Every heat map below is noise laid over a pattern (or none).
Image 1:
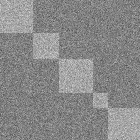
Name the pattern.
blocks along the diagonal
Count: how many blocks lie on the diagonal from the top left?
5
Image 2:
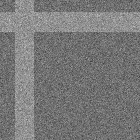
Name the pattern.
bands of rows crossing bands of columns
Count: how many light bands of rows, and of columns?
1 and 1
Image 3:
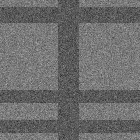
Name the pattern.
bands of rows crossing bands of columns
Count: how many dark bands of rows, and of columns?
3 and 1
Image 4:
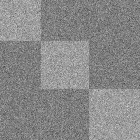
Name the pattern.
blocks along the diagonal
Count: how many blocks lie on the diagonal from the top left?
3
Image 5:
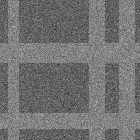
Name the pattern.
bands of rows crossing bands of columns
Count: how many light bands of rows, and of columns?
2 and 3
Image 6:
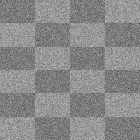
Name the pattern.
a checkerboard
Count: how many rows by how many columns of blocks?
6 by 4
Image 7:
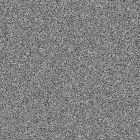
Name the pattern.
only noise
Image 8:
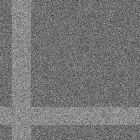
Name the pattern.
bands of rows crossing bands of columns
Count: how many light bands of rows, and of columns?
1 and 1
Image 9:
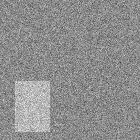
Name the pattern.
one block
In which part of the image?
bottom left
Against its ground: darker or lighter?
lighter
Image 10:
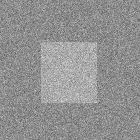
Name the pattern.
one block
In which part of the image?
centre
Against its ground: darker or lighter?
lighter
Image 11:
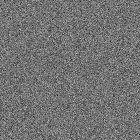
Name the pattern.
only noise
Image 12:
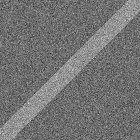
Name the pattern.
a diagonal band
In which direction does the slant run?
bottom left to top right
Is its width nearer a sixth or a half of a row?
a sixth
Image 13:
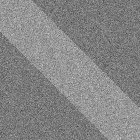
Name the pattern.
a diagonal band
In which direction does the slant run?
top left to bottom right
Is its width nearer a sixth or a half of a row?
a half
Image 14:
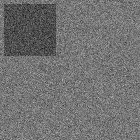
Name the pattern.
one block
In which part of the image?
top left
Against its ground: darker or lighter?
darker
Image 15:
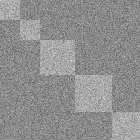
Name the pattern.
blocks along the diagonal
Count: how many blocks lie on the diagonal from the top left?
5
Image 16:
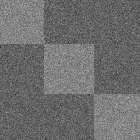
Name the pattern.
blocks along the diagonal
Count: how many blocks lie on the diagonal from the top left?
3
